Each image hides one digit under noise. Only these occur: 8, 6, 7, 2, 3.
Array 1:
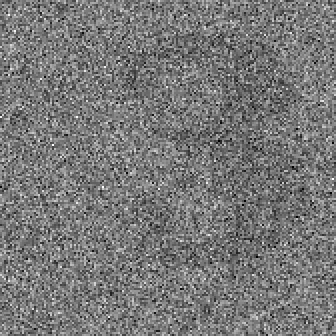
3
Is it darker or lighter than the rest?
darker
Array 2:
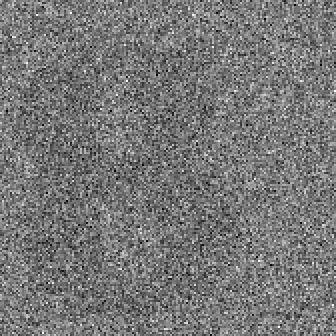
8
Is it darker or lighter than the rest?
darker
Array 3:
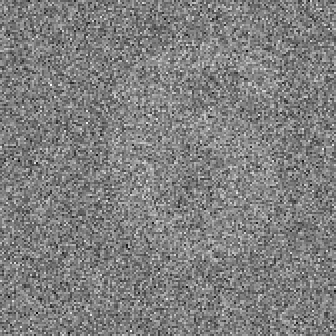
6
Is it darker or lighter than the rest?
lighter
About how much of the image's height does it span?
two thirds
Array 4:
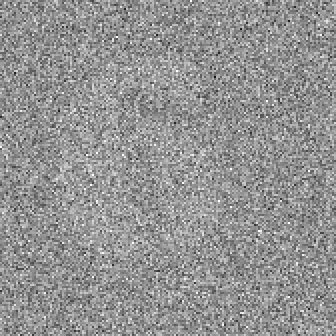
6
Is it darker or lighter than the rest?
lighter
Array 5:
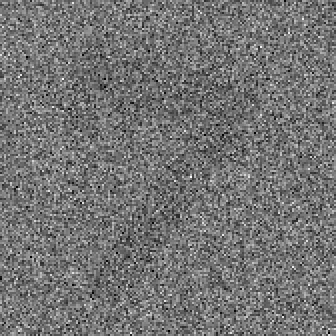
7
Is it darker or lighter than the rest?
darker
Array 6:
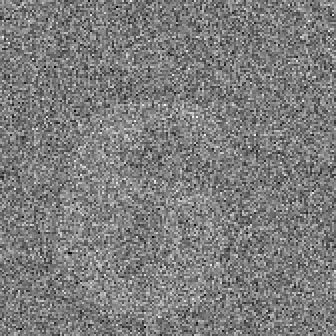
6
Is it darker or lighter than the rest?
lighter
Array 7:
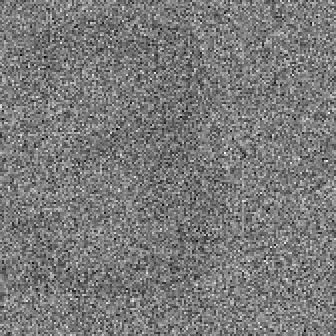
3
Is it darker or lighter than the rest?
darker
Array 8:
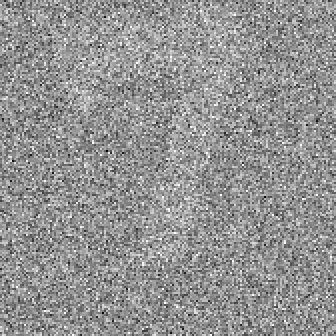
7
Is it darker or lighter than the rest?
lighter
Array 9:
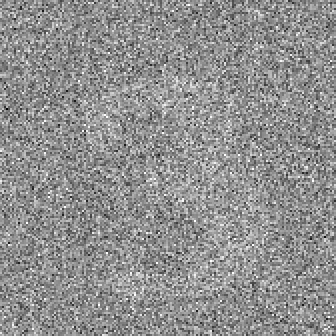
3
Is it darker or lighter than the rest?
lighter
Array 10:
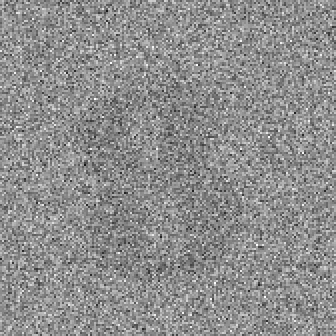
8
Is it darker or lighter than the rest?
darker
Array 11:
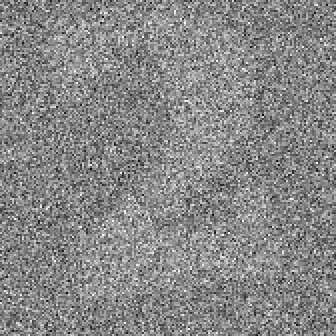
2
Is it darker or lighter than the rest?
lighter
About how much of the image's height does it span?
nearly all
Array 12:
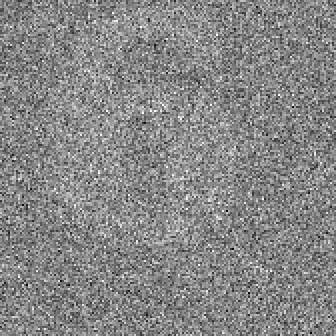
6
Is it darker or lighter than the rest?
lighter
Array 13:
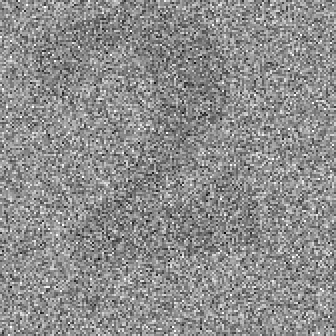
2
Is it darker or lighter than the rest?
darker
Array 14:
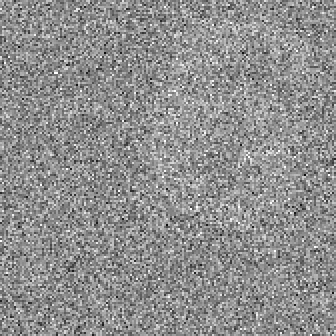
6
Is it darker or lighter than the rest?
lighter
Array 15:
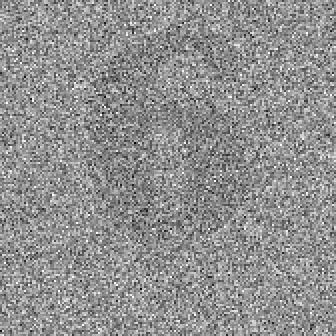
6
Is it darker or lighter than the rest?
darker
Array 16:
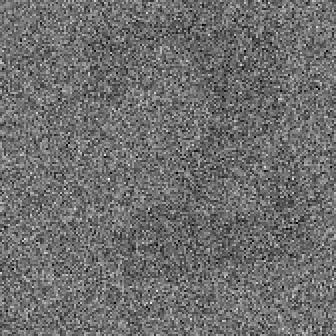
2
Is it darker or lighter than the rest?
darker
